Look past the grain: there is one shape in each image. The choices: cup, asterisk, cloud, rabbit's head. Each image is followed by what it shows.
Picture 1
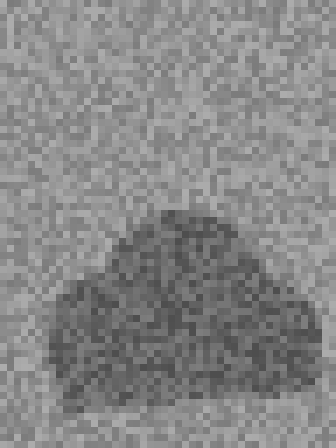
dark cloud
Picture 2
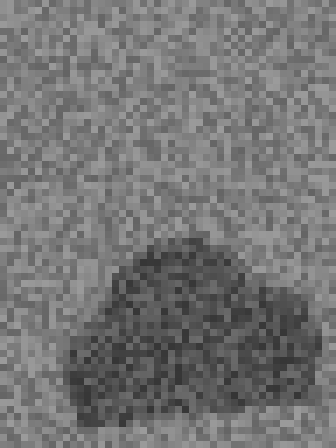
dark cloud
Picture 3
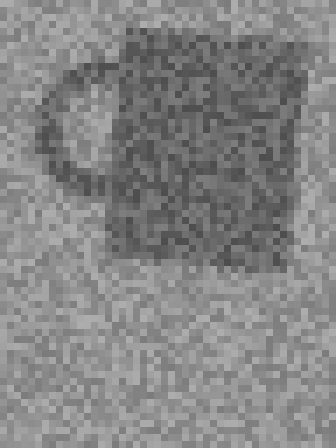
dark cup
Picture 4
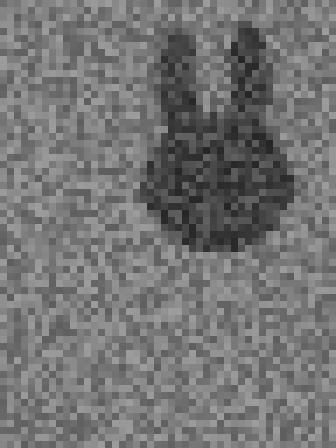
dark rabbit's head
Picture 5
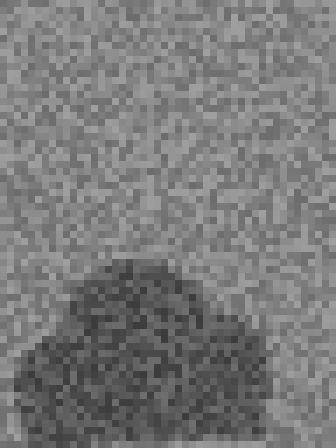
dark cloud
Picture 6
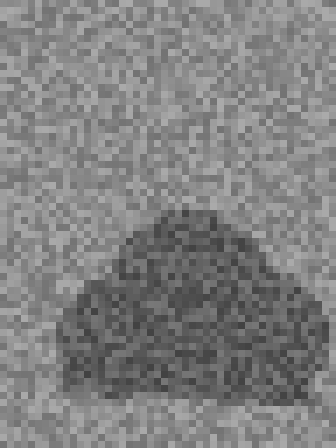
dark cloud
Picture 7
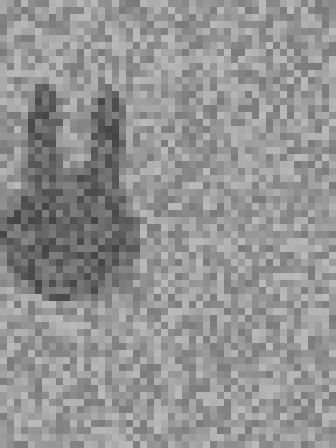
dark rabbit's head
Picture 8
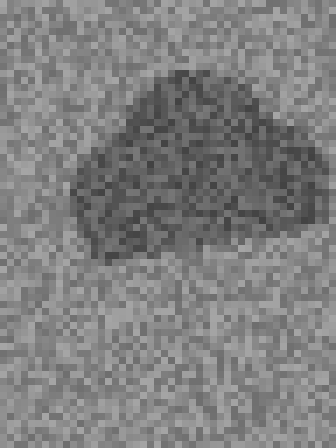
dark cloud
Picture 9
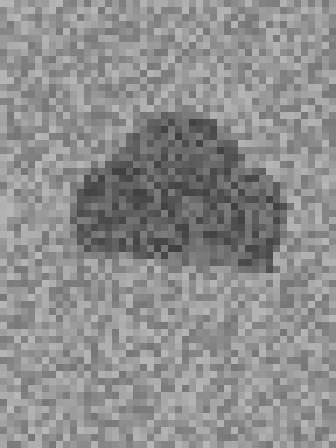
dark cloud
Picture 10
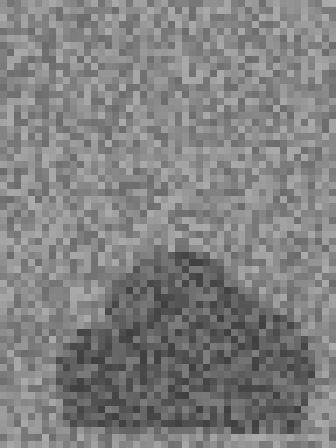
dark cloud
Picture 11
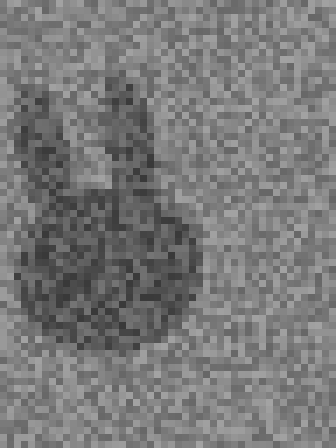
dark rabbit's head
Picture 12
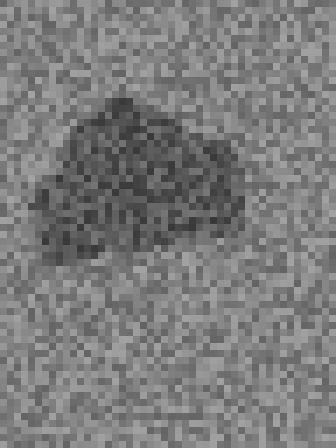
dark cloud
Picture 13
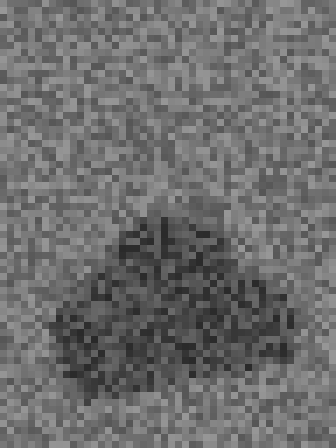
dark cloud
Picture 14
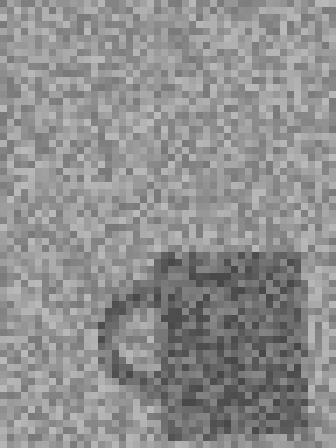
dark cup
